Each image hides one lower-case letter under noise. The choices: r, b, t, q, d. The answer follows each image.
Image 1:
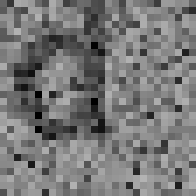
d
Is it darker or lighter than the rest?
darker
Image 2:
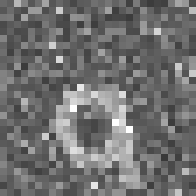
q
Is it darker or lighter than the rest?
lighter
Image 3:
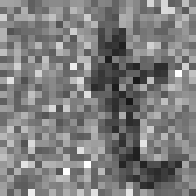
t
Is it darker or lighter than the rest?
darker
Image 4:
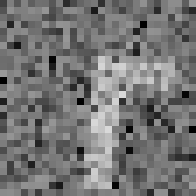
r
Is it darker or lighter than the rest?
lighter
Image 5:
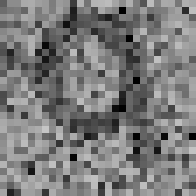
q
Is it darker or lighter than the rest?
darker
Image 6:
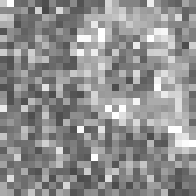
q
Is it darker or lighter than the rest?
lighter
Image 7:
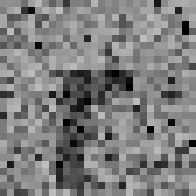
r
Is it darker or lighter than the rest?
darker
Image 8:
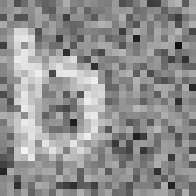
b
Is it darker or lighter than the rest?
lighter
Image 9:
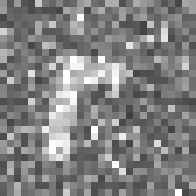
r
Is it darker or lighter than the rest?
lighter
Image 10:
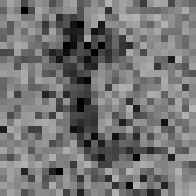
t
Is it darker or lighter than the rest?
darker
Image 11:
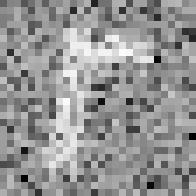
r
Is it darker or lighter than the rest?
lighter
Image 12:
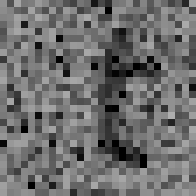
t
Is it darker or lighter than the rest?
darker
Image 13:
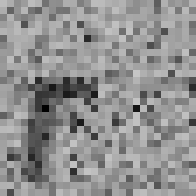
r
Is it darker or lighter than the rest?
darker
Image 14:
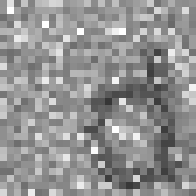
d
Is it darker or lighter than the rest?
darker
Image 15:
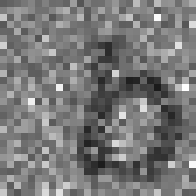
b
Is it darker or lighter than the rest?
darker
